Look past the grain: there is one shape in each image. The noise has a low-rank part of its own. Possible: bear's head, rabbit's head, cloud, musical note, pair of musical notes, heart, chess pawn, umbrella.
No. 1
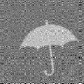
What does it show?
light umbrella
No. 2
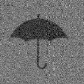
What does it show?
dark umbrella
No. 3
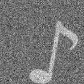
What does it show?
light musical note
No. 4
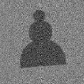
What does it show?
dark chess pawn
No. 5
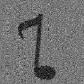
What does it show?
dark musical note
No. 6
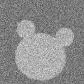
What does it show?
light bear's head
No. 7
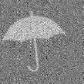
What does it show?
light umbrella
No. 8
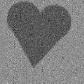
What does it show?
dark heart
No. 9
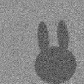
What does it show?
dark rabbit's head
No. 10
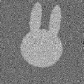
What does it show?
light rabbit's head
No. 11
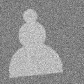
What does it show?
light chess pawn
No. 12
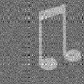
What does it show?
light pair of musical notes
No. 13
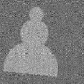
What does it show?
light chess pawn
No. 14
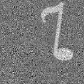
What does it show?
light musical note
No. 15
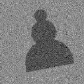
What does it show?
dark chess pawn
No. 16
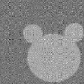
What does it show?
light bear's head
